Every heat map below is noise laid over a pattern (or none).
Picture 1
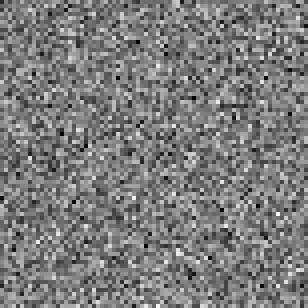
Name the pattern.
only noise
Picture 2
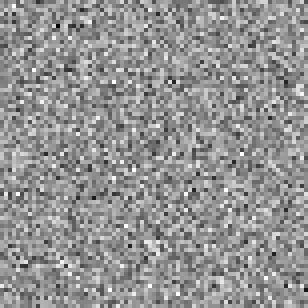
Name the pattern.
only noise
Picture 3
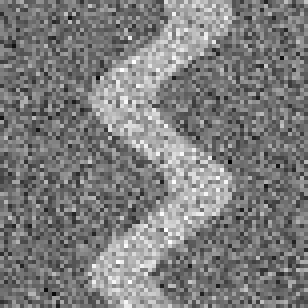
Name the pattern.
a wavy band
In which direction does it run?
top to bottom
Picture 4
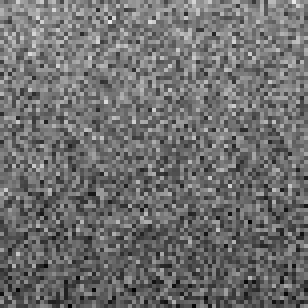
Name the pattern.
a smooth slope
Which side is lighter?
top
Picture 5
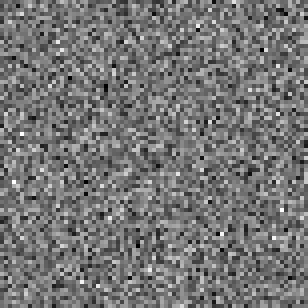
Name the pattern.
only noise
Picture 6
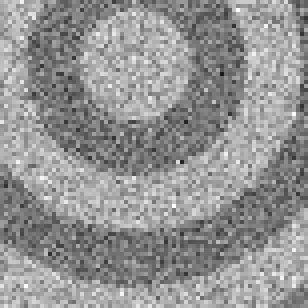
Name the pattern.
rings round one point
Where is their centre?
top middle
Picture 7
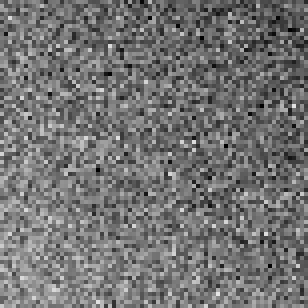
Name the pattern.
a smooth slope
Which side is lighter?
bottom left
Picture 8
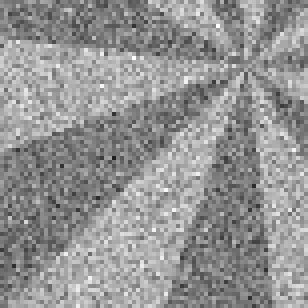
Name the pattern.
spokes from one point
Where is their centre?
top right
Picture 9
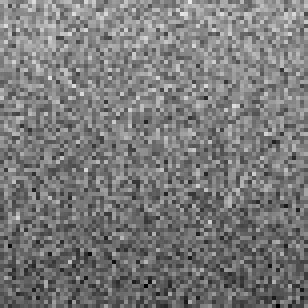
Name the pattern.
a smooth slope
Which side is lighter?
top
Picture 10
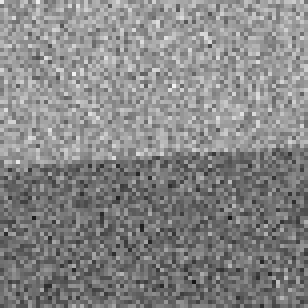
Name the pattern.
a sharp edge
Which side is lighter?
top
